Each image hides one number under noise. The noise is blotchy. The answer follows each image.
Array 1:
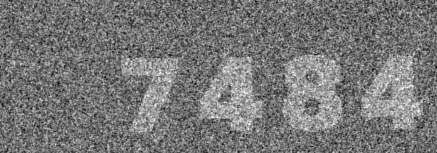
7484
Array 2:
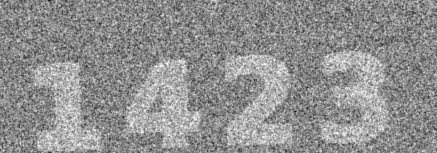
1423
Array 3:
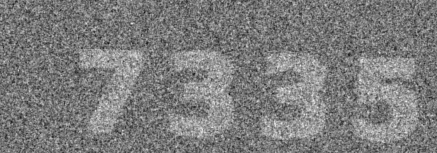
7335
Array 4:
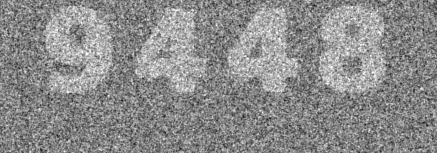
9448
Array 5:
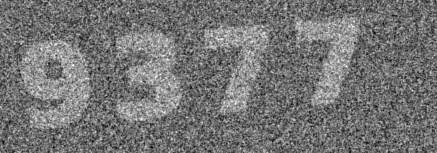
9377
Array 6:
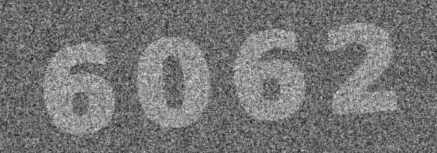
6062
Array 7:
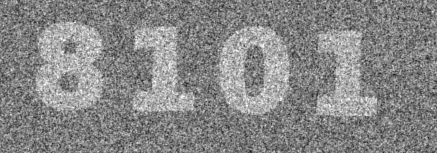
8101
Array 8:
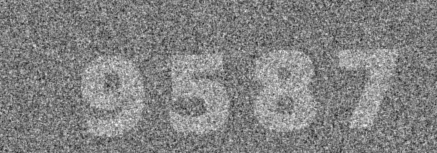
9587
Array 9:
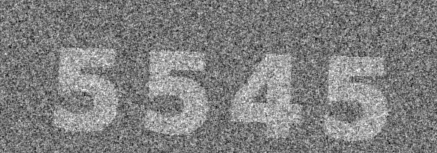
5545
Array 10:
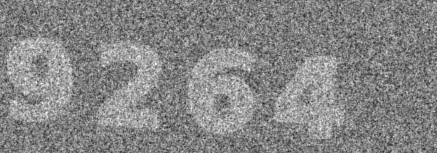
9264
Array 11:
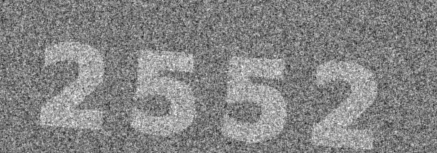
2552
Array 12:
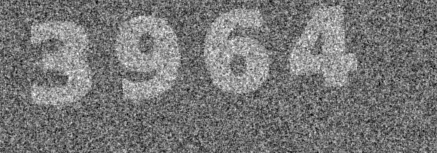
3964
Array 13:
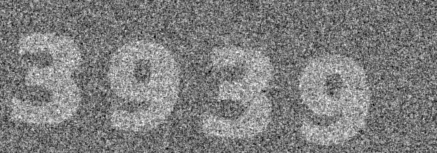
3939
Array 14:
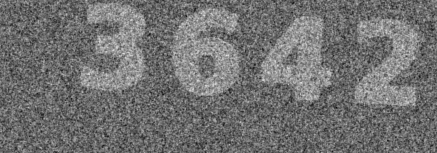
3642
